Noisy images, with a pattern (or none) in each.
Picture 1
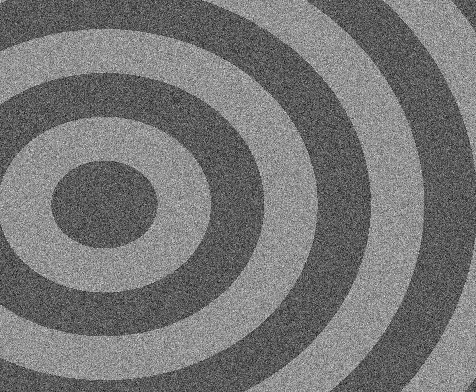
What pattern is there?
rings round one point
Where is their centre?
middle left
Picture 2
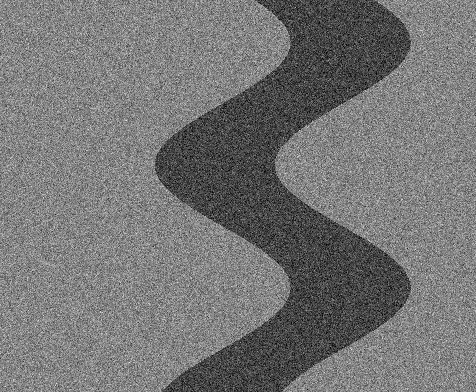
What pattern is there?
a wavy band
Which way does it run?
top to bottom
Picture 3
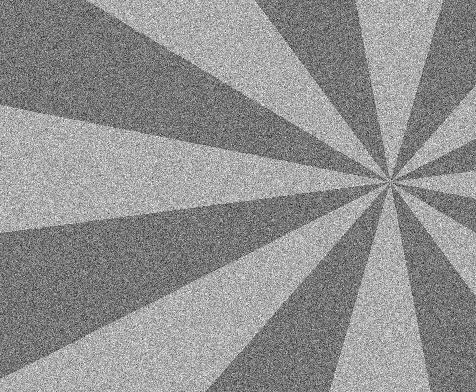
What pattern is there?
spokes from one point
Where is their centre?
middle right
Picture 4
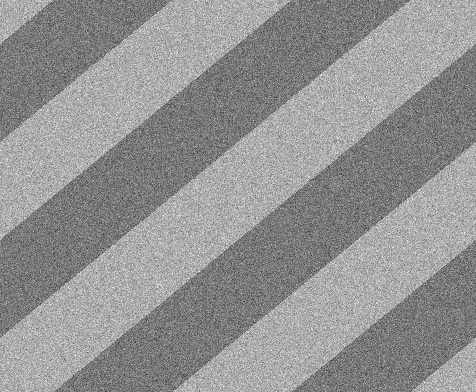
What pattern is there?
diagonal stripes
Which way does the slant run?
bottom left to top right
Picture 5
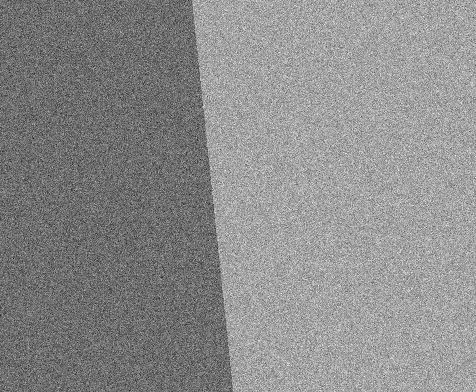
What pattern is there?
a sharp edge
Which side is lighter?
right
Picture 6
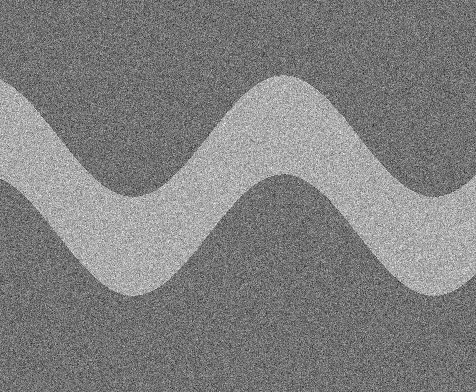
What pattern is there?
a wavy band
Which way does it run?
left to right
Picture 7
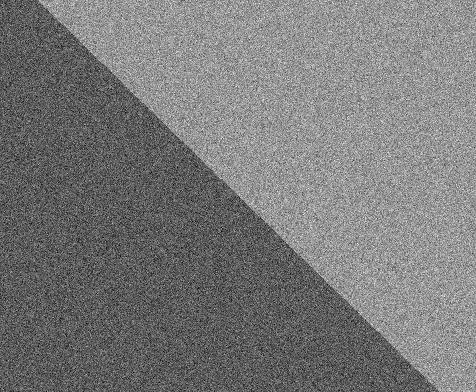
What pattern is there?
a sharp edge
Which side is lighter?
top right
